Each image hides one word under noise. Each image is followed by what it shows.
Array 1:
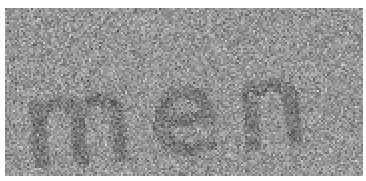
men
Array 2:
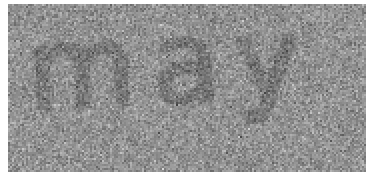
may
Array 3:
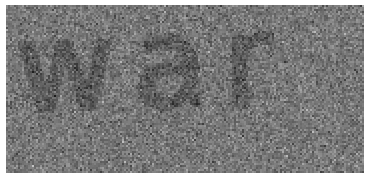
war
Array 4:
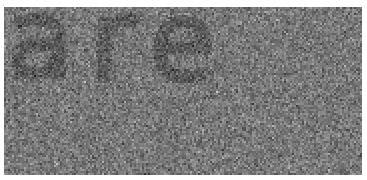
are
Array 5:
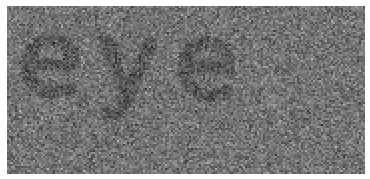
eye
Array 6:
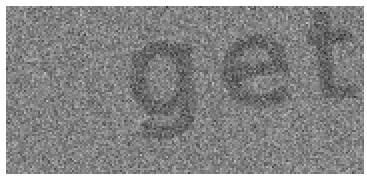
get
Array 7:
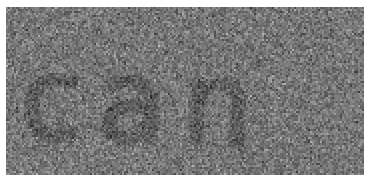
can
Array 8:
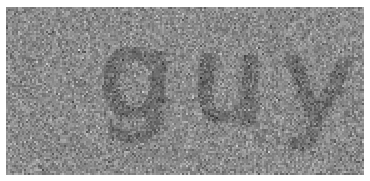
guy
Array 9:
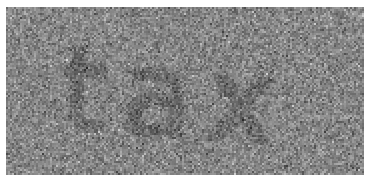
tax
